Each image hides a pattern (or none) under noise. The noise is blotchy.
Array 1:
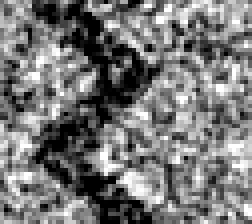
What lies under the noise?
a wavy band
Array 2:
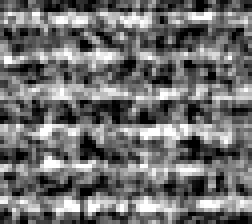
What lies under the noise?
horizontal stripes
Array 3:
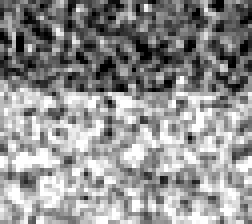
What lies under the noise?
a sharp edge
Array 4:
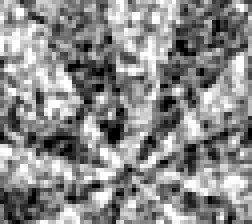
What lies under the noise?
spokes from one point
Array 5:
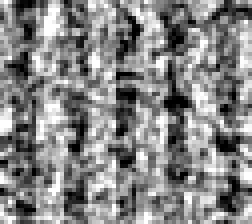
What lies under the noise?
vertical stripes
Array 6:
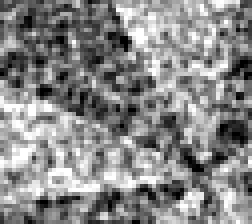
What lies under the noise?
spokes from one point
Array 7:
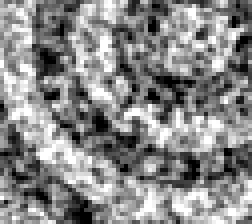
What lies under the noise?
rings round one point
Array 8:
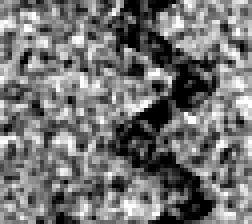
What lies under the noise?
a wavy band
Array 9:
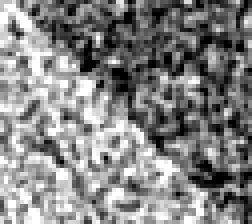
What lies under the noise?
a sharp edge
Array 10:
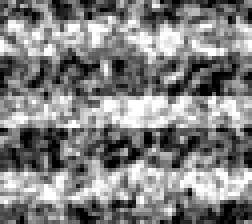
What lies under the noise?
horizontal stripes
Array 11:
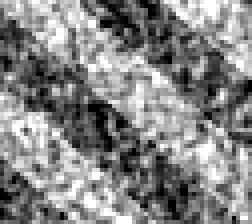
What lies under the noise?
diagonal stripes
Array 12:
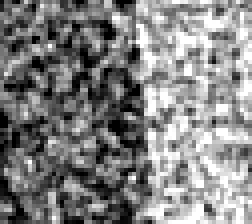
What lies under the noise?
a sharp edge
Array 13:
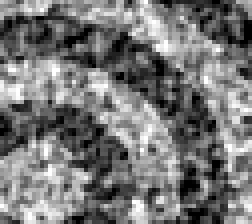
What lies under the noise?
rings round one point
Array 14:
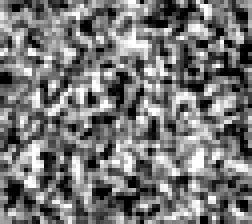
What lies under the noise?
only noise
